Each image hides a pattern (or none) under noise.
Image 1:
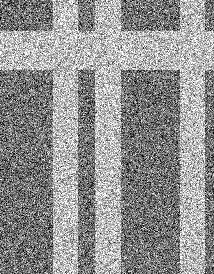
bands of rows crossing bands of columns
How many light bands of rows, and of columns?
1 and 3
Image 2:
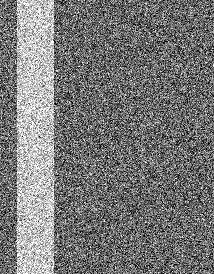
one band of columns
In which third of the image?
left
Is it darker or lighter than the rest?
lighter
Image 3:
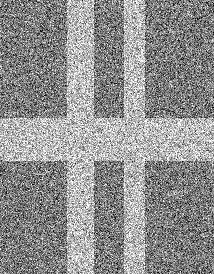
bands of rows crossing bands of columns
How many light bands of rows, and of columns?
1 and 2
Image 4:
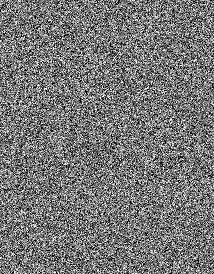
only noise
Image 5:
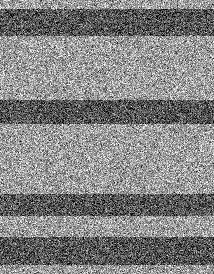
bands of rows
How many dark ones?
4
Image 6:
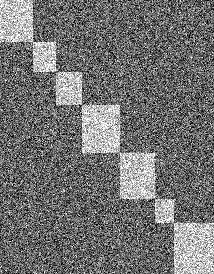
blocks along the diagonal
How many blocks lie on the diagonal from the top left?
7
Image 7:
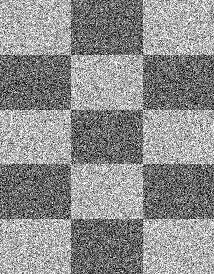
a checkerboard
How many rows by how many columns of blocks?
5 by 3
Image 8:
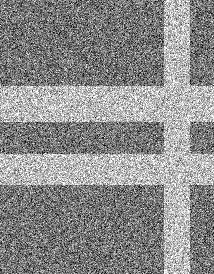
bands of rows crossing bands of columns
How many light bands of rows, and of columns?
2 and 1
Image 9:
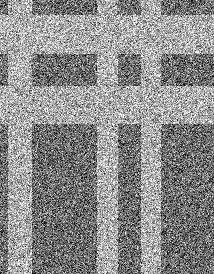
bands of rows crossing bands of columns
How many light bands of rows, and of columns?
2 and 3
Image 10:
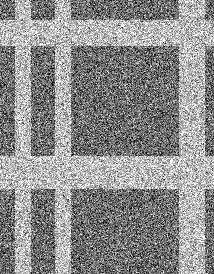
bands of rows crossing bands of columns
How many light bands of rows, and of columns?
2 and 3
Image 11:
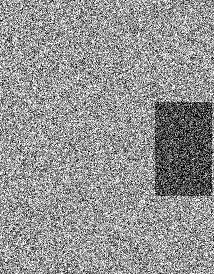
one block
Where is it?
middle right
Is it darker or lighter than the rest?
darker
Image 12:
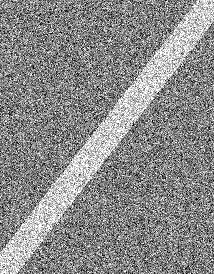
a diagonal band
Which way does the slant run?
bottom left to top right
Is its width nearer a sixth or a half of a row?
a sixth
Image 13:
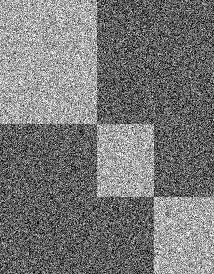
blocks along the diagonal
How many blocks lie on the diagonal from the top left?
3
